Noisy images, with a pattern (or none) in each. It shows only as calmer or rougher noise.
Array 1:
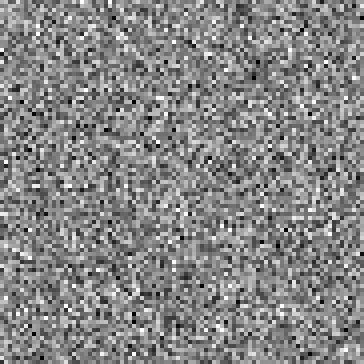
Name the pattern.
only noise
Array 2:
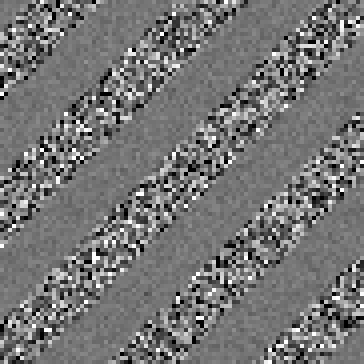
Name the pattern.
diagonal stripes
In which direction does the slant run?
bottom left to top right
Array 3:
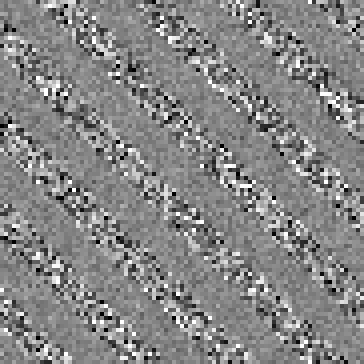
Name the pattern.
diagonal stripes
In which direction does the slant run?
top left to bottom right
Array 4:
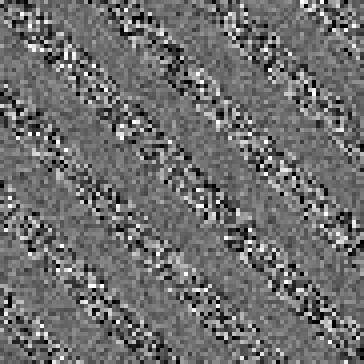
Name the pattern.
diagonal stripes
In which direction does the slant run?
top left to bottom right
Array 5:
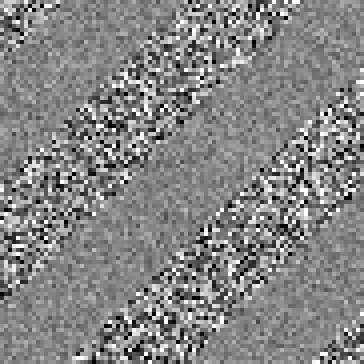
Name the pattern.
diagonal stripes
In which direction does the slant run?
bottom left to top right
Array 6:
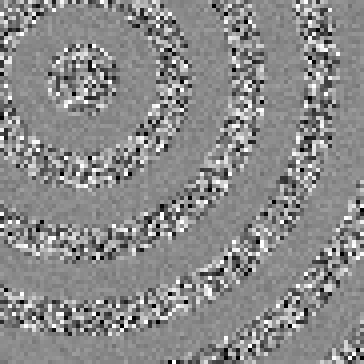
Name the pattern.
rings round one point
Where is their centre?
top left
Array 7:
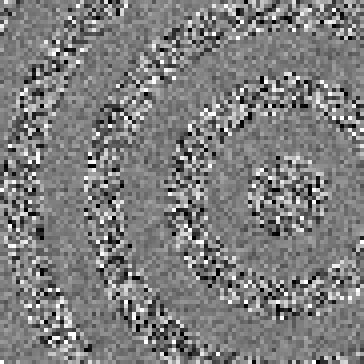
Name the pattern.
rings round one point
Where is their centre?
middle right
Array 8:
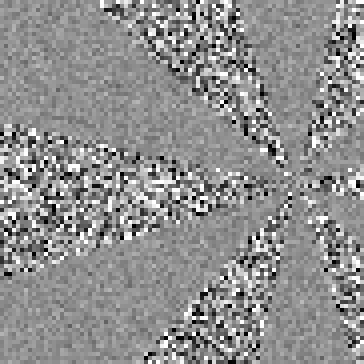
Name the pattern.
spokes from one point
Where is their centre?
middle right
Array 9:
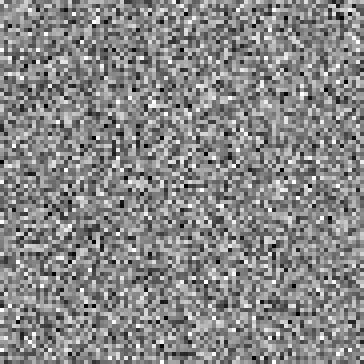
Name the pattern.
only noise
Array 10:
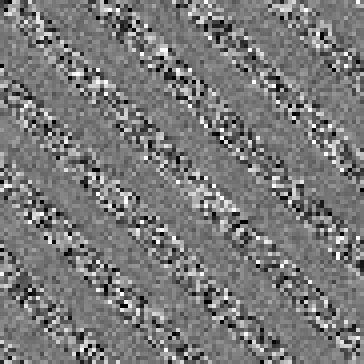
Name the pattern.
diagonal stripes
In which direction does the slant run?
top left to bottom right
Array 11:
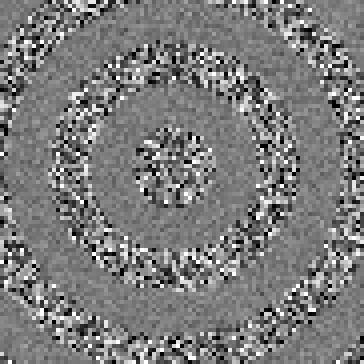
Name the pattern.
rings round one point
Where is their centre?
centre
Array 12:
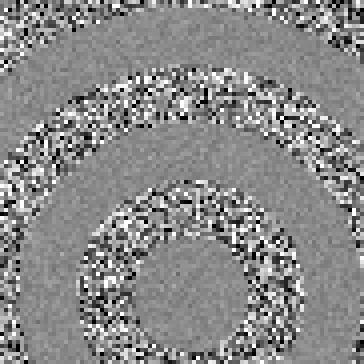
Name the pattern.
rings round one point
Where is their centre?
bottom middle
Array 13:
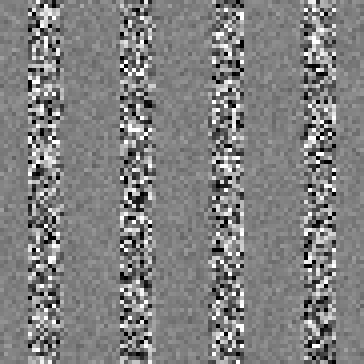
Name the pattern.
vertical stripes
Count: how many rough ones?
4
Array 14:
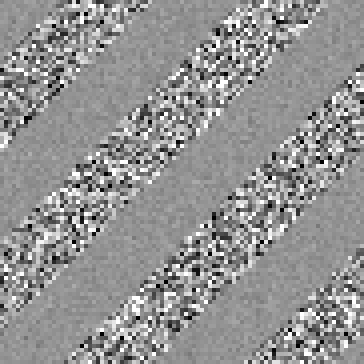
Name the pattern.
diagonal stripes
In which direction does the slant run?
bottom left to top right
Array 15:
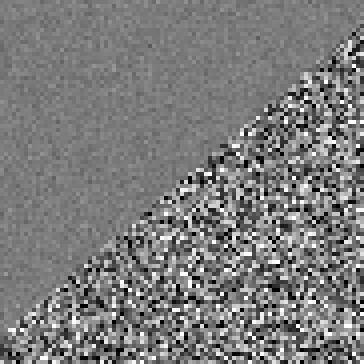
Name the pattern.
a sharp edge
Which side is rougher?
bottom right
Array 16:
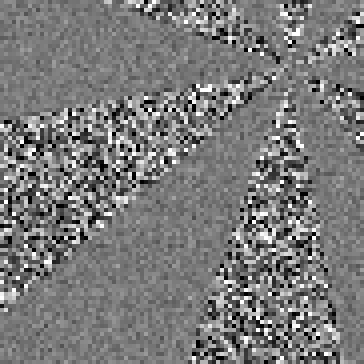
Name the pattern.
spokes from one point
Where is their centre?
top right
